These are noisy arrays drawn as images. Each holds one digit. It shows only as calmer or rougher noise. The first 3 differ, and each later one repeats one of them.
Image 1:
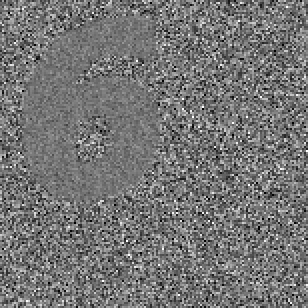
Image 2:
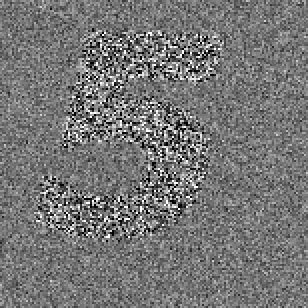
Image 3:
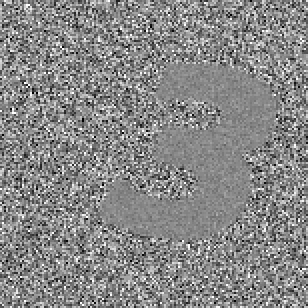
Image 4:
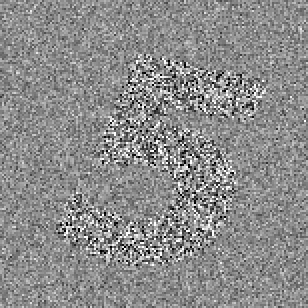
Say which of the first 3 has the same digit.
2
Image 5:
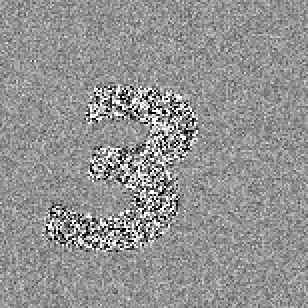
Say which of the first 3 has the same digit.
3
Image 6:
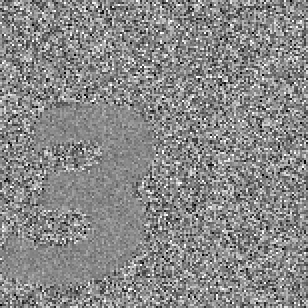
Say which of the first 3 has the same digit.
3
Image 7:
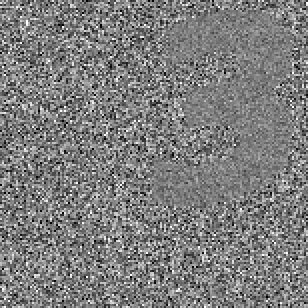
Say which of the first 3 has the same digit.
3
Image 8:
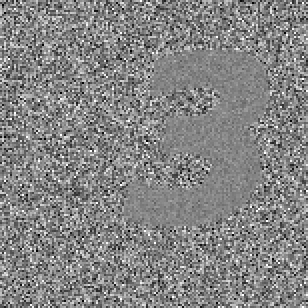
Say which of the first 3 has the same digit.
3
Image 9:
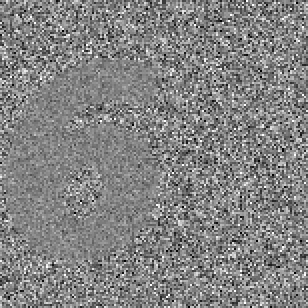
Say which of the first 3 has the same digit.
1
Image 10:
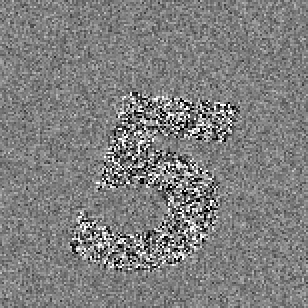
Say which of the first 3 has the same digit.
2
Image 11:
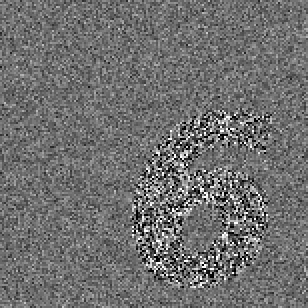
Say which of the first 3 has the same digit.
1
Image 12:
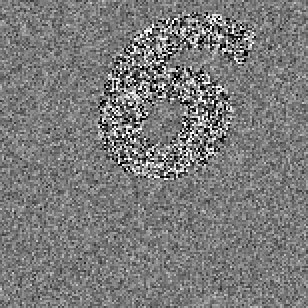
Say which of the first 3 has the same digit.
1
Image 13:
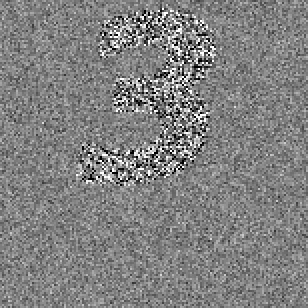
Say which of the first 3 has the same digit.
3
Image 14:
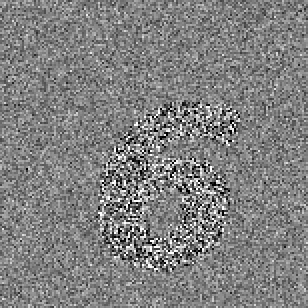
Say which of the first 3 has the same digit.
1
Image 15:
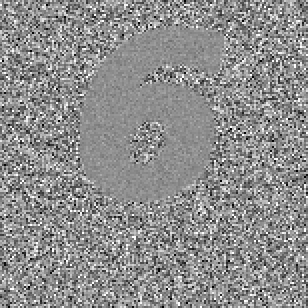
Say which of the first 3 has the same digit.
1
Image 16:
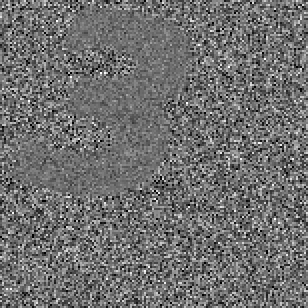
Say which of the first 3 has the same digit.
3
